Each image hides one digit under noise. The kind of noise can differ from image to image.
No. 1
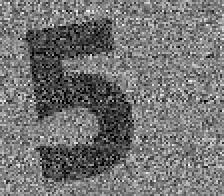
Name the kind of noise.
rows of uneven size
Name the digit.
5
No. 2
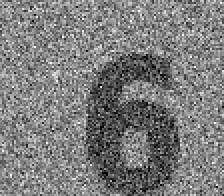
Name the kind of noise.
independent entries
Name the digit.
6
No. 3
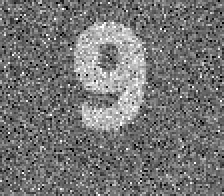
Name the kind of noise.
heavy tails
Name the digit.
9
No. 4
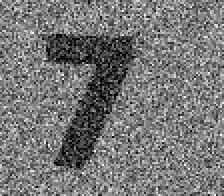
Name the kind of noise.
independent entries
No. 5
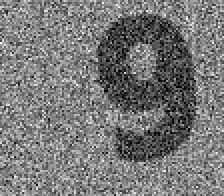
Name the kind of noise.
independent entries
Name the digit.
9
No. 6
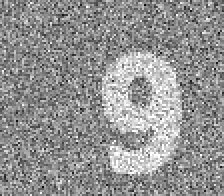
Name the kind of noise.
independent entries
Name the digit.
9
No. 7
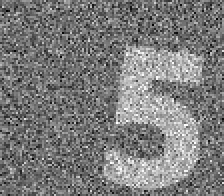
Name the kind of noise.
low rank plus noise
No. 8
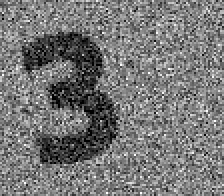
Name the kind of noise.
low rank plus noise
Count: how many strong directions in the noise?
one
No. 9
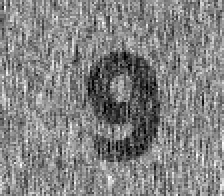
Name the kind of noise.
streaked along the columns
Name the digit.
9
